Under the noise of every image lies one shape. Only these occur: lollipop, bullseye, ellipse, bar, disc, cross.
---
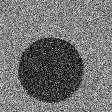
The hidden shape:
disc
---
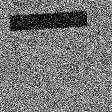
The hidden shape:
bar
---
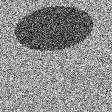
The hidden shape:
ellipse
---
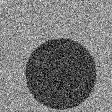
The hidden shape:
disc
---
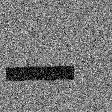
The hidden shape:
bar
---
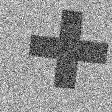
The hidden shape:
cross
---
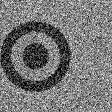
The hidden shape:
bullseye
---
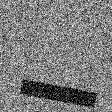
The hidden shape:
bar
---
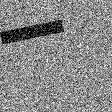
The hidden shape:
bar
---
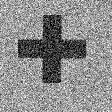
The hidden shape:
cross
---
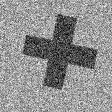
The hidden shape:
cross
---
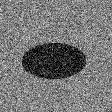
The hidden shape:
ellipse
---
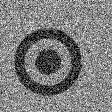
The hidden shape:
bullseye
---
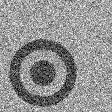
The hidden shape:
bullseye
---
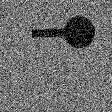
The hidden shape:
lollipop
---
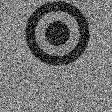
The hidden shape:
bullseye
